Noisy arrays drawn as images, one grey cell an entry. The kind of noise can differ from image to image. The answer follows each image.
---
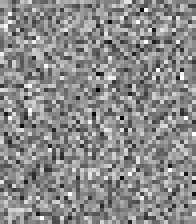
independent entries
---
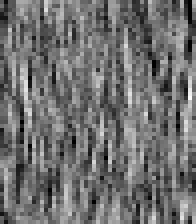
streaked along the columns
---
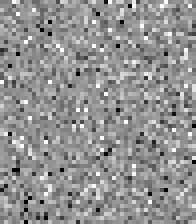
heavy tails
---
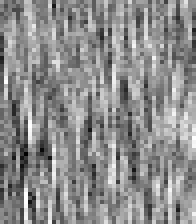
streaked along the columns
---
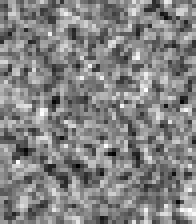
blotchy
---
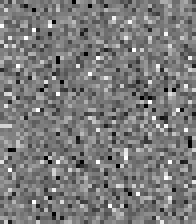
heavy tails
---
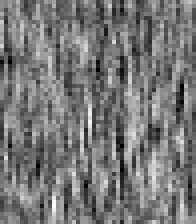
streaked along the columns
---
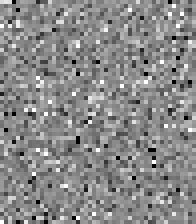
heavy tails
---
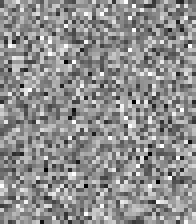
independent entries
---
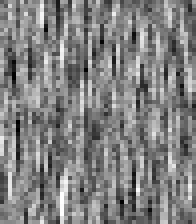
streaked along the columns
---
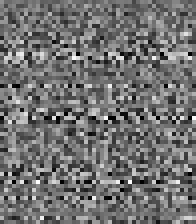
rows of uneven size
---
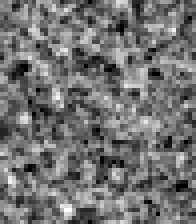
blotchy
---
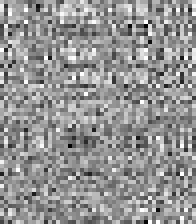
low rank plus noise
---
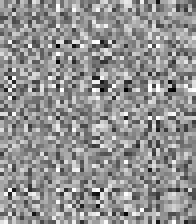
low rank plus noise
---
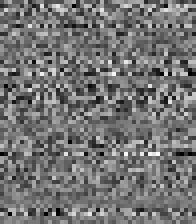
rows of uneven size
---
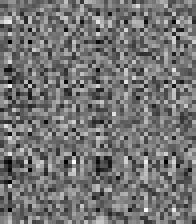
low rank plus noise
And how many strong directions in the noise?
one
